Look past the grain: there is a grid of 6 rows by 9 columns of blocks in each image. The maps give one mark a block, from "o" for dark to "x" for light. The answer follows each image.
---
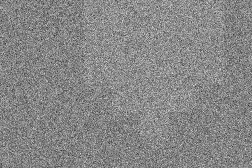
o o o x x x x x o
o o o x x x x x o
o o o x x x x x o
o o o o x x x o o
o o o o o x o o o
o o o o o o o o o
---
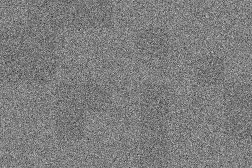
x o o o x x x x x
o o x x x o x x x
o o x x x x x o x
x x o o x o x x o
x x o x x o x x o
x x x x x o x x x
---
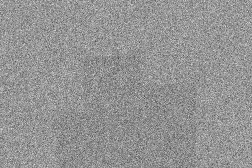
x x x x x x x x x
x x x x x x x x x
x x x o o x x x x
x x x o o o o x x
x x o o o o o x x
x x o o o o o x x
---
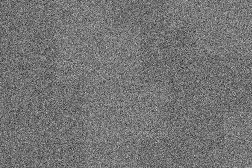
o o x x o o x x x
o o x x x o o x x
o o x x x o o o o
o o o x x x o o o
o o o x x x o o x
o o o x x o o o x
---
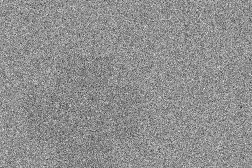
x x x x x x x x x
x x x x x x x x x
x x o o x x x x x
x o o o o x x x x
x o o o o x x x x
x x o o x x x x x
